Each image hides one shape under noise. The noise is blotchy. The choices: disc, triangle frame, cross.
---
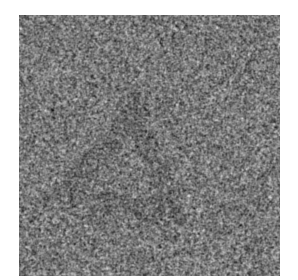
triangle frame
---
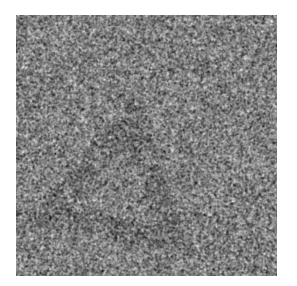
triangle frame
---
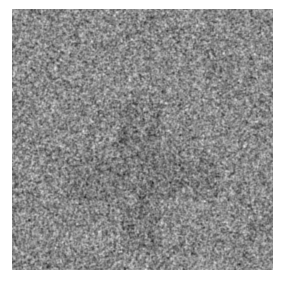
cross
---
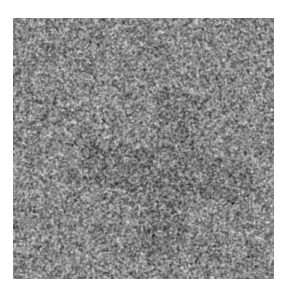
cross
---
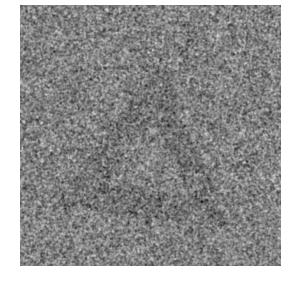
triangle frame
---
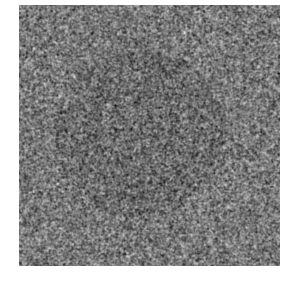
disc
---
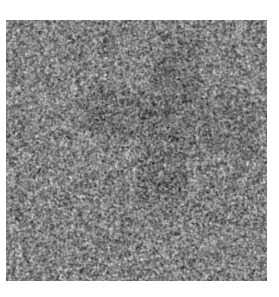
cross
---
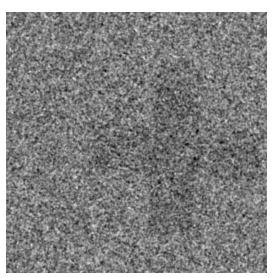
cross
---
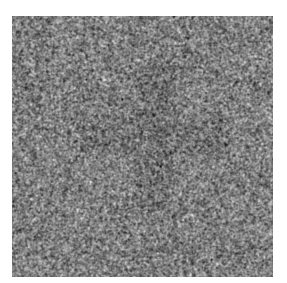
cross
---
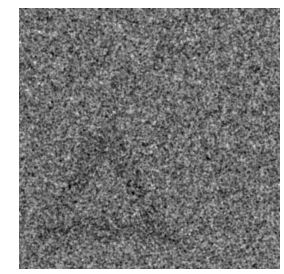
triangle frame
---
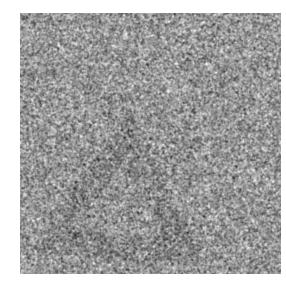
triangle frame
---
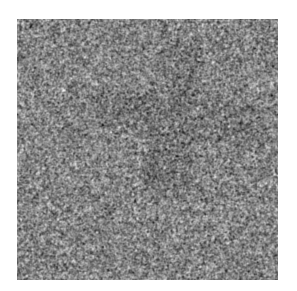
cross
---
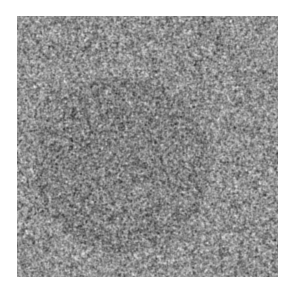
disc
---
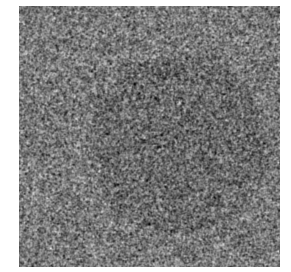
disc
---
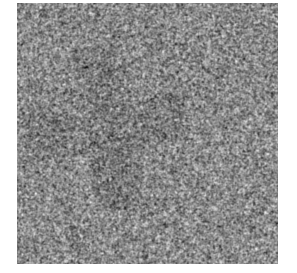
cross
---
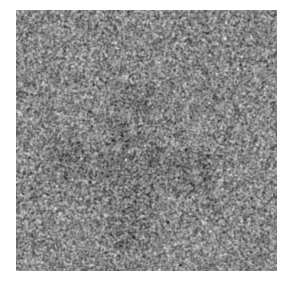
cross
